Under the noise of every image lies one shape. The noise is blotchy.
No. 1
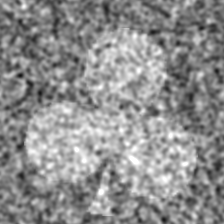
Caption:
light club
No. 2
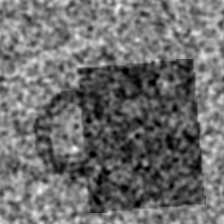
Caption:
dark cup
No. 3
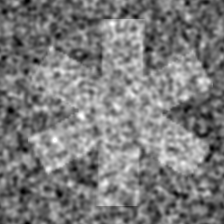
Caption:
light asterisk
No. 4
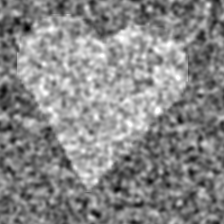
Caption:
light heart
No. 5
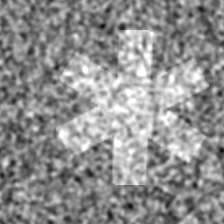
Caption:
light asterisk
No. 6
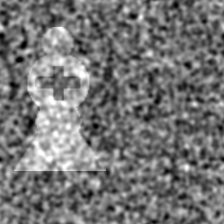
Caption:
light chess bishop
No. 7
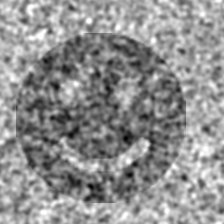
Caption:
dark smiling face
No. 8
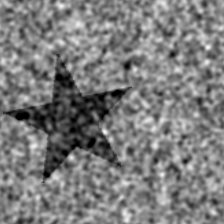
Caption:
dark star
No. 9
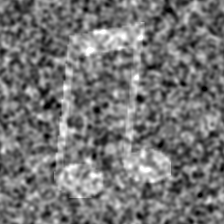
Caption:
light pair of musical notes
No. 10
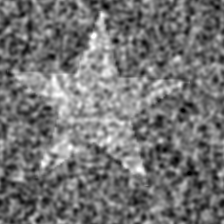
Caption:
light star
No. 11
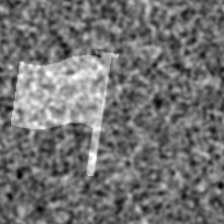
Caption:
light flag
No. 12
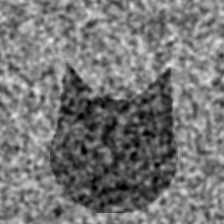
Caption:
dark cat's head
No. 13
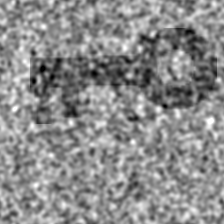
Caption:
dark key
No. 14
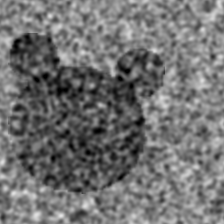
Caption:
dark bear's head
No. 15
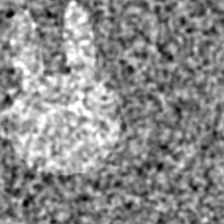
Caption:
light rabbit's head
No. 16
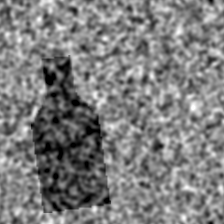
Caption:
dark bottle
